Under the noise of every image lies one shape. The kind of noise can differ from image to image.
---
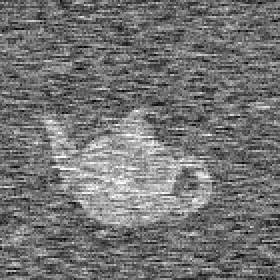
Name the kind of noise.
streaked along the rows
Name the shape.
teapot
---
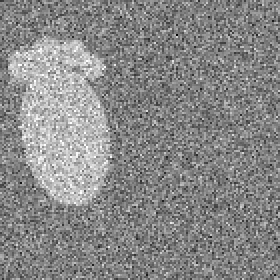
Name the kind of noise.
independent entries
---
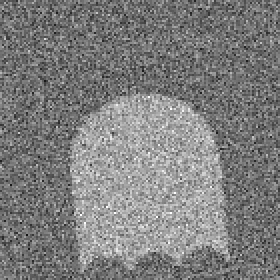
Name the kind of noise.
independent entries
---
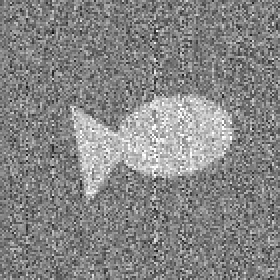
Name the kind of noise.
columns of uneven size
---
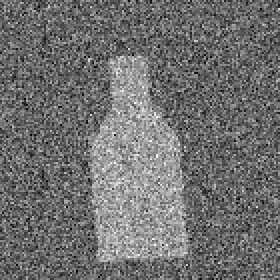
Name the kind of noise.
independent entries
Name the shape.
bottle
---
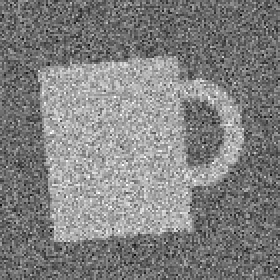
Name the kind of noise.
independent entries
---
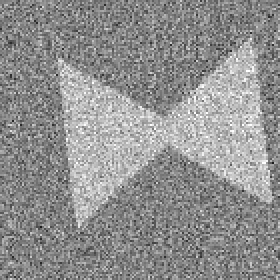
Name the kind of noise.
low rank plus noise
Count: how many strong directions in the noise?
two
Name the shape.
bow tie
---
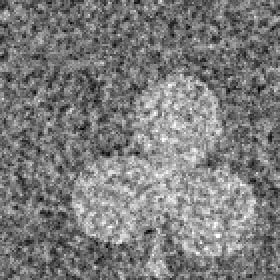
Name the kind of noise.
blotchy
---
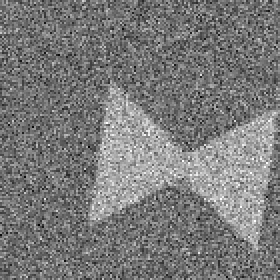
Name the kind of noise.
independent entries
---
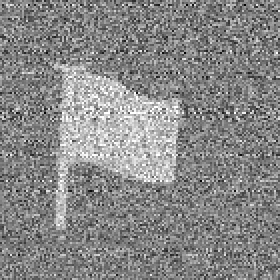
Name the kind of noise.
rows of uneven size
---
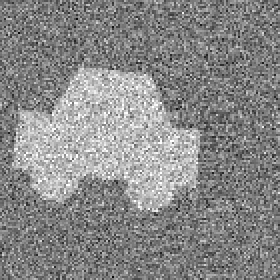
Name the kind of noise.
low rank plus noise
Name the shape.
car
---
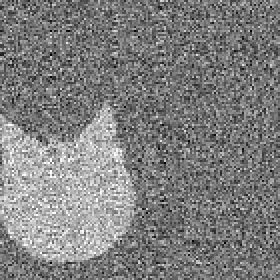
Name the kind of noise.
low rank plus noise
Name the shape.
cat's head
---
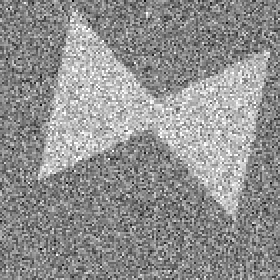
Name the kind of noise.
independent entries
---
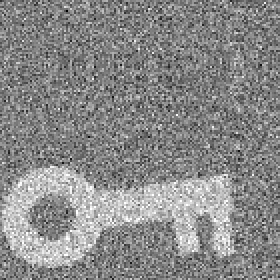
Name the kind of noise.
low rank plus noise
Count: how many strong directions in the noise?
one
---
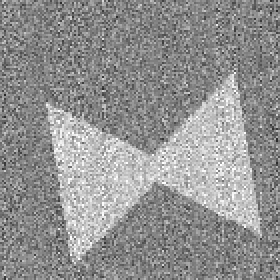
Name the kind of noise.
columns of uneven size
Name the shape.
bow tie
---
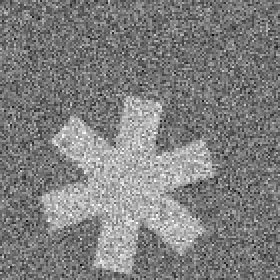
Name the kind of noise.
independent entries
